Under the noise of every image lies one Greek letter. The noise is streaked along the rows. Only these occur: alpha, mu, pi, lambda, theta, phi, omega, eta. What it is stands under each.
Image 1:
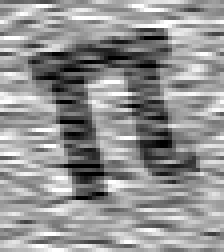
dark pi
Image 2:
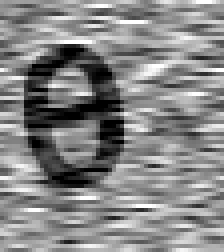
dark theta
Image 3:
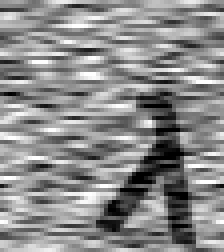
dark lambda
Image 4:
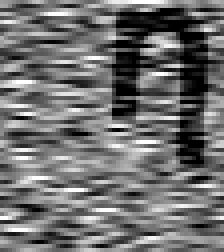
dark eta
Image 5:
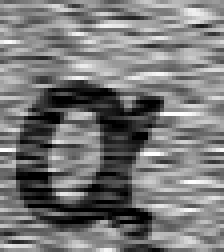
dark alpha
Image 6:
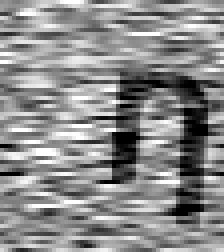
dark eta
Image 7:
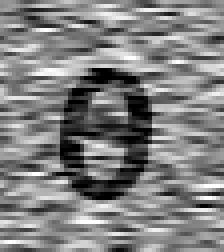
dark theta
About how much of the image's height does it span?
half
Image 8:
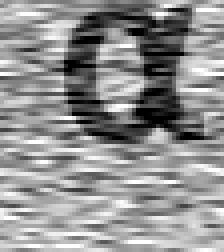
dark alpha
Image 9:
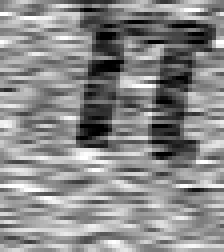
dark pi
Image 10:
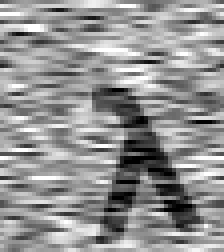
dark lambda
